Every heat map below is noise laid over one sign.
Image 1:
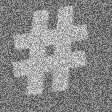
hash sign
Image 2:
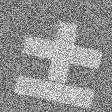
plus-minus sign
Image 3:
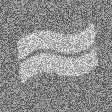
approximately sign
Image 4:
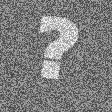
question mark
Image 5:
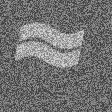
approximately sign
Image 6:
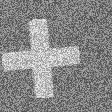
plus sign
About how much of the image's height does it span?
two thirds
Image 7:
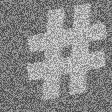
hash sign
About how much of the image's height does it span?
nearly all
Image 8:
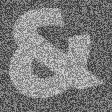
ampersand
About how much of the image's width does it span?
nearly all
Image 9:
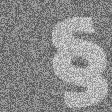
section sign
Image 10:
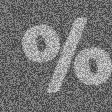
percent sign
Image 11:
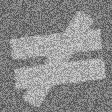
not-equal sign
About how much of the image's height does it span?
nearly all
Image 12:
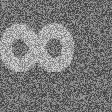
infinity sign
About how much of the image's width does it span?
two thirds
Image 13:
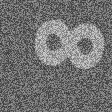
infinity sign
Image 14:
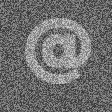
at sign
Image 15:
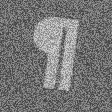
pilcrow
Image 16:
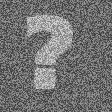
question mark
